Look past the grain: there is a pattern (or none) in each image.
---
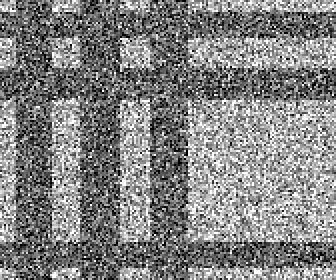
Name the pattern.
bands of rows crossing bands of columns
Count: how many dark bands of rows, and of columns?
3 and 3
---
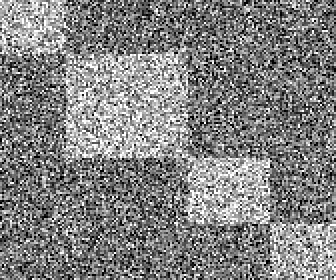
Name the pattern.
blocks along the diagonal
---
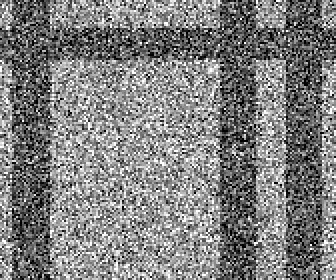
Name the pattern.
bands of rows crossing bands of columns
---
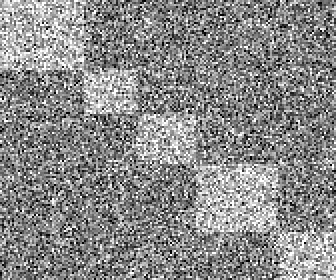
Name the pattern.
blocks along the diagonal
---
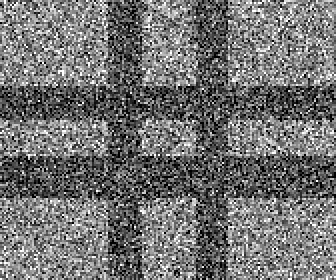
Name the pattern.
bands of rows crossing bands of columns
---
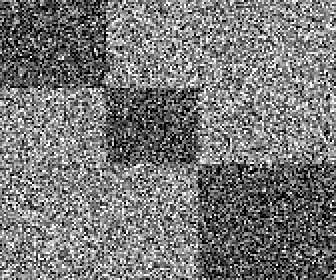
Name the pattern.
blocks along the diagonal
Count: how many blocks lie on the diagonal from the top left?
3
